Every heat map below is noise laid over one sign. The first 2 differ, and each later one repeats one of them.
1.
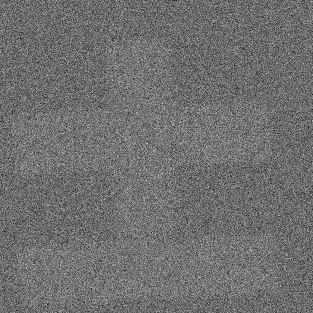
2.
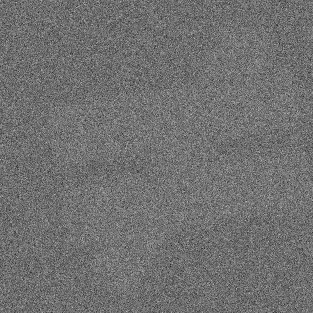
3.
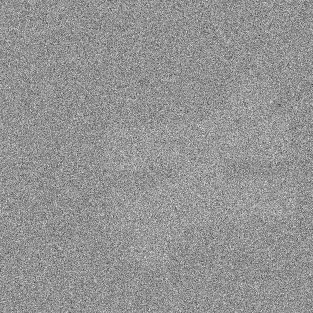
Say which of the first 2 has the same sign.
2
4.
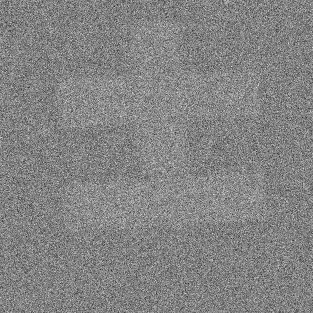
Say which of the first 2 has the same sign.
1
